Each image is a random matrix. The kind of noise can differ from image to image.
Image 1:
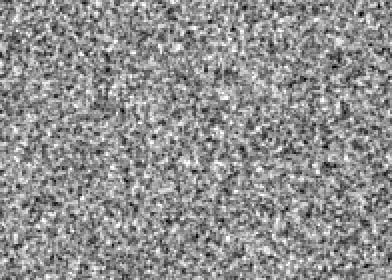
blotchy
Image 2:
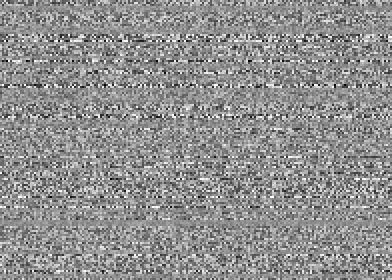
rows of uneven size
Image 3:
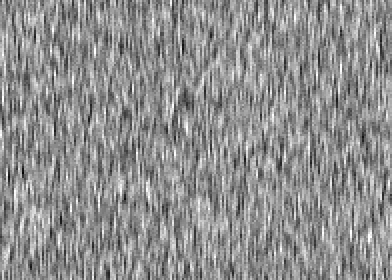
streaked along the columns
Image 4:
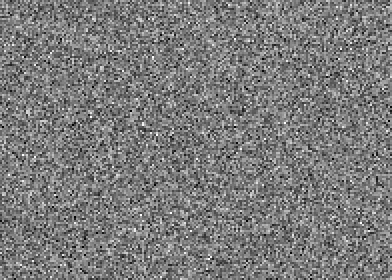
independent entries
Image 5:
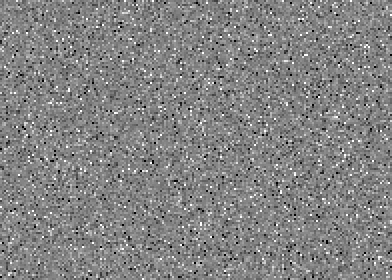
heavy tails
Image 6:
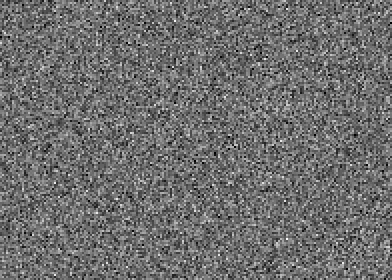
independent entries
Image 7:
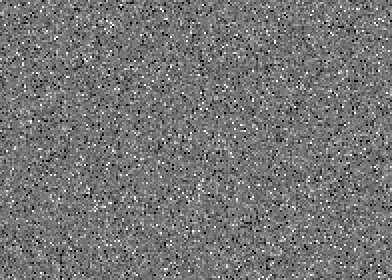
heavy tails
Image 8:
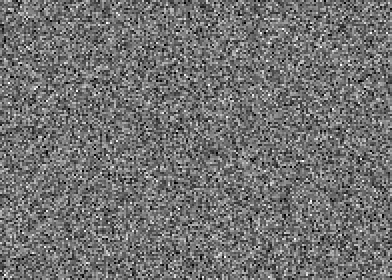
independent entries
